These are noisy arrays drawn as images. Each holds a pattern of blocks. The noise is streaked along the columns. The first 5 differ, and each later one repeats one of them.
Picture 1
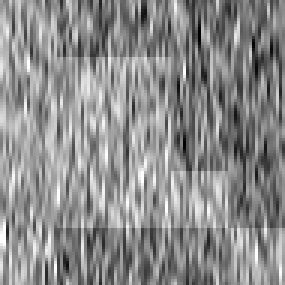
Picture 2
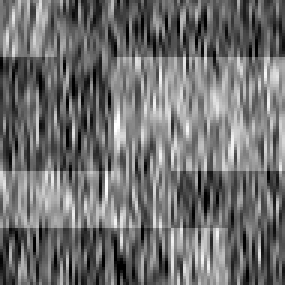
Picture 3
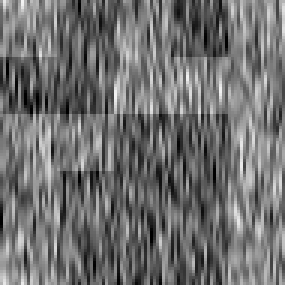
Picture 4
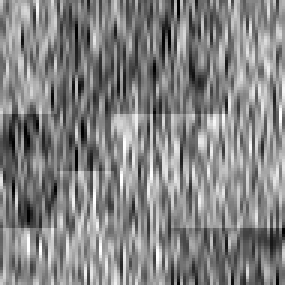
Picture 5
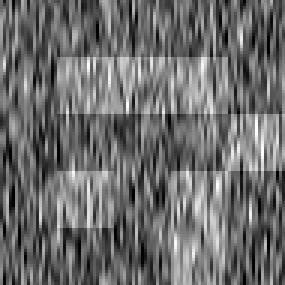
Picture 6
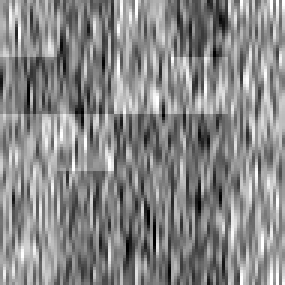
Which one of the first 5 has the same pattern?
3
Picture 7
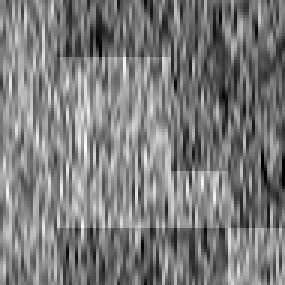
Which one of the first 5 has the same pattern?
1
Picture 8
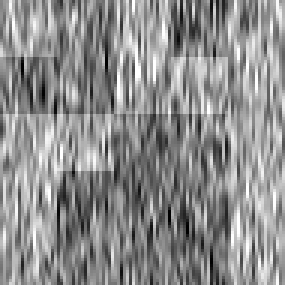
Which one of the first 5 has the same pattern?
3
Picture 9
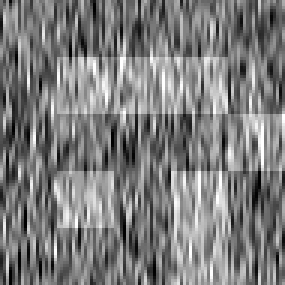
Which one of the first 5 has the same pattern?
5
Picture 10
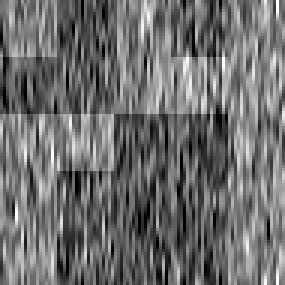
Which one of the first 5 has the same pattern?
3
